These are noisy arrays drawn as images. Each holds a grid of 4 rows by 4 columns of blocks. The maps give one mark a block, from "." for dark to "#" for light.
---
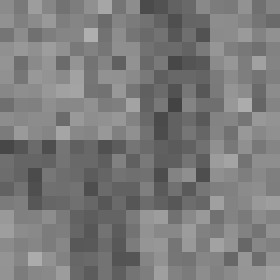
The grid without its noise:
# # . #
# # . #
. . . #
# . # #
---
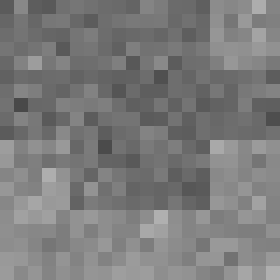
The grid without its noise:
. . . #
. . . .
# . . #
# # # #
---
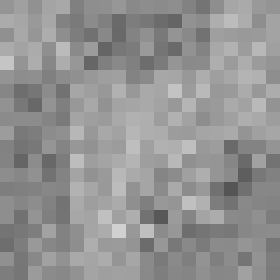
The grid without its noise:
# . . #
. # # #
. # # .
. # . .
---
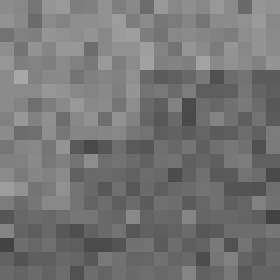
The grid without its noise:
# # # #
# # . .
# . . .
. . . .
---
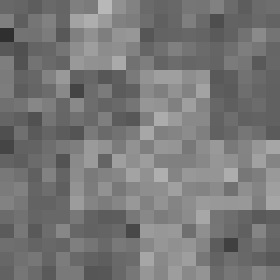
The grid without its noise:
. # . .
. . # .
. # # #
. . # .
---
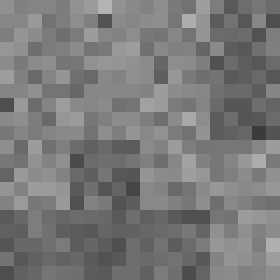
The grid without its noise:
# # # .
# # # .
# . # #
. . . #
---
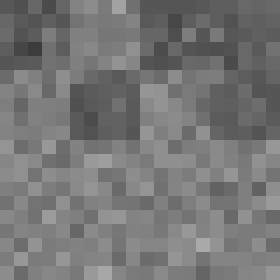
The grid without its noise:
. # . .
# . # .
# # # #
# # # #
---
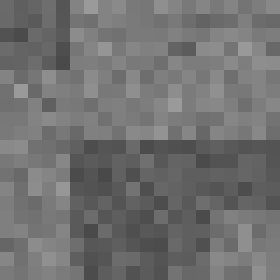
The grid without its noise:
. # # #
# # # #
# . . .
# . . #
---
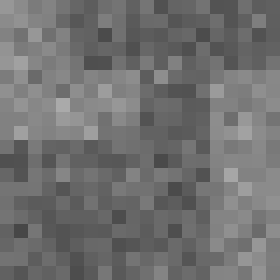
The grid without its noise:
# . . .
# # . #
. . . #
. . . #
